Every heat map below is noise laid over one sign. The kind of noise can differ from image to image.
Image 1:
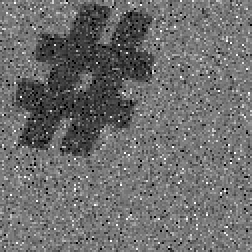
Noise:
heavy tails
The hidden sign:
hash sign
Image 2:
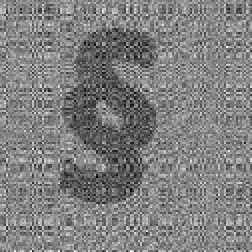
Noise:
low rank plus noise
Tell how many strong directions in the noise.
one
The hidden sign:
section sign
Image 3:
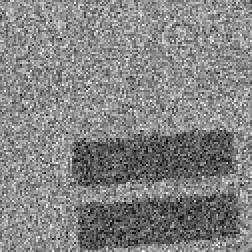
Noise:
independent entries
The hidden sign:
equals sign
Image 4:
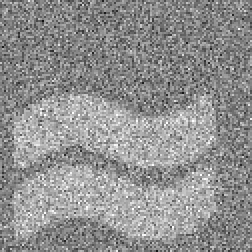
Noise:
independent entries
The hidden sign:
approximately sign
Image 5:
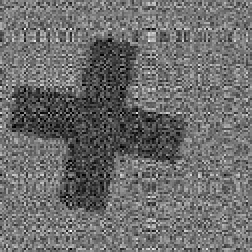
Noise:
low rank plus noise
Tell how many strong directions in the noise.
two
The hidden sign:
plus sign
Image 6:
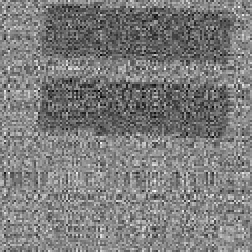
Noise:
low rank plus noise
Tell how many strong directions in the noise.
three or four
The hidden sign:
equals sign
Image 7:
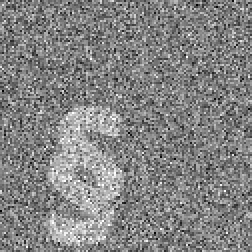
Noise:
independent entries
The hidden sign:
section sign
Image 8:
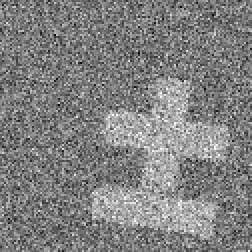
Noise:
independent entries
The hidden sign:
plus-minus sign
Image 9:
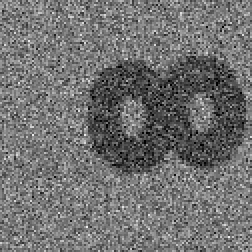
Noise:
independent entries
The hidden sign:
infinity sign
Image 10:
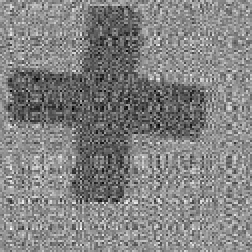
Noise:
low rank plus noise
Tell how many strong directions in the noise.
two
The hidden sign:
plus sign
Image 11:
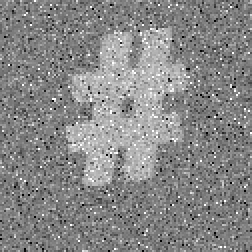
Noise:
heavy tails
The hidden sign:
hash sign
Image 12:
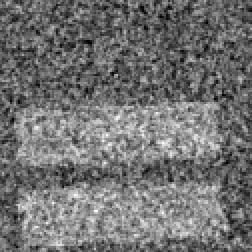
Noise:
blotchy
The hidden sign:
equals sign
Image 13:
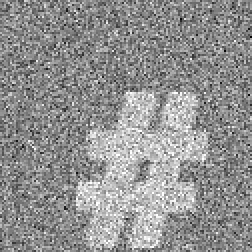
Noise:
independent entries
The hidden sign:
hash sign
